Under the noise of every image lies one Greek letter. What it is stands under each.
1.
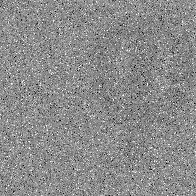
dark phi
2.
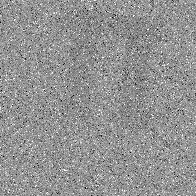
dark pi
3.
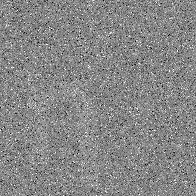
light eta
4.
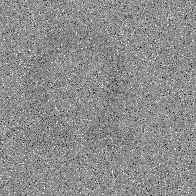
dark omega
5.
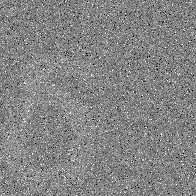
light delta
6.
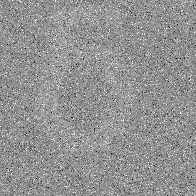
light delta
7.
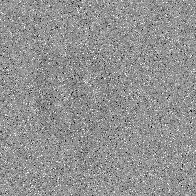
dark phi
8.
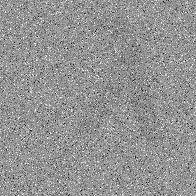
dark lambda
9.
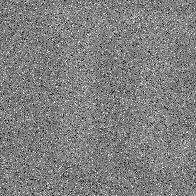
light pi
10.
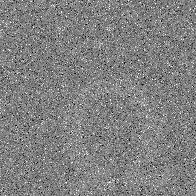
light omega
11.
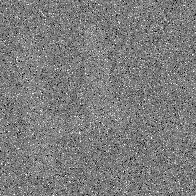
light mu
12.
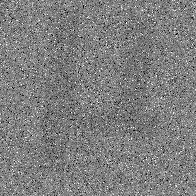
dark mu
